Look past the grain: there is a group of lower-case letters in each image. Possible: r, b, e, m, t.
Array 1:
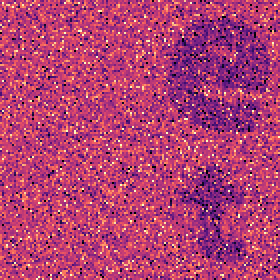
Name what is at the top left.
nothing
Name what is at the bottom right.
t
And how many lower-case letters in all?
2
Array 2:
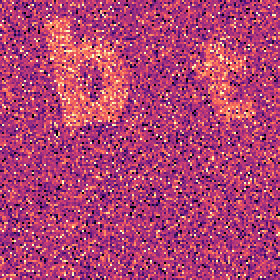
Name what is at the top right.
t
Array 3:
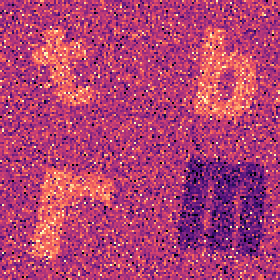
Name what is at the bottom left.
r
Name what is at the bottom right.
m
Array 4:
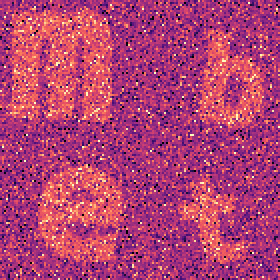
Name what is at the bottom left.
e
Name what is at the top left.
m
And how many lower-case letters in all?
4
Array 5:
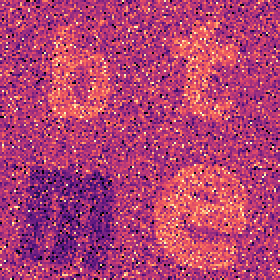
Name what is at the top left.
b
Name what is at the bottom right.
e
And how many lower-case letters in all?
4
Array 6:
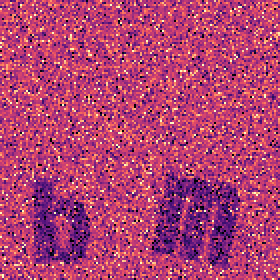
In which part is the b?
bottom left
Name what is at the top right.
nothing
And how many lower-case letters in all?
2
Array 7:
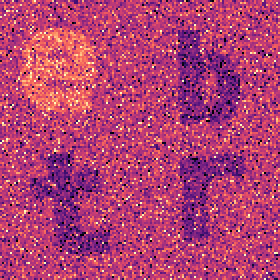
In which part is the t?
bottom left
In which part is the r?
bottom right
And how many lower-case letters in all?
4
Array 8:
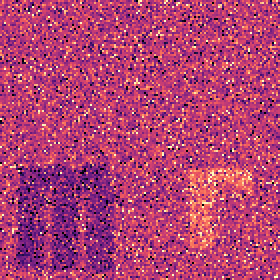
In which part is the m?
bottom left
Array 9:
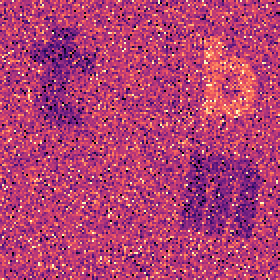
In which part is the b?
top right
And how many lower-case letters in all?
3
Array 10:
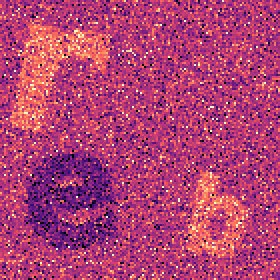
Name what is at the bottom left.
e
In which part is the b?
bottom right
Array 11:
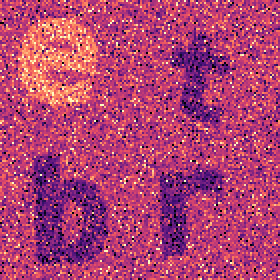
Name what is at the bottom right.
r
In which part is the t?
top right
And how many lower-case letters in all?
4
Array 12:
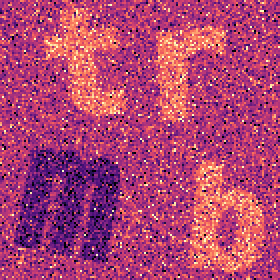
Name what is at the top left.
t
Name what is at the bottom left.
m
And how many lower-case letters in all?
4
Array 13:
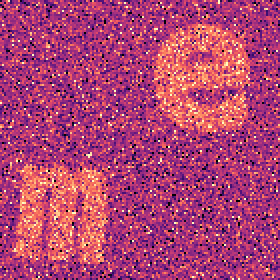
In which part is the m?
bottom left
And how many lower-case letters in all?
2
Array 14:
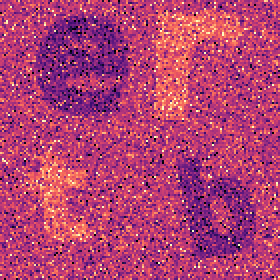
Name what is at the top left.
e
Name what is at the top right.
r
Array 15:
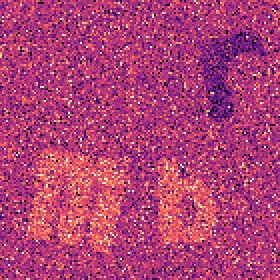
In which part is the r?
top right
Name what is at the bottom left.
m
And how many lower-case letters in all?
3
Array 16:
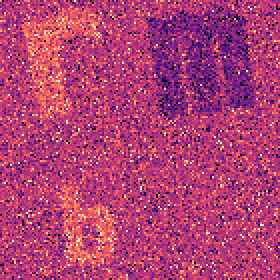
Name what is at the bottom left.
b
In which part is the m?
top right
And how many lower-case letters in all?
3
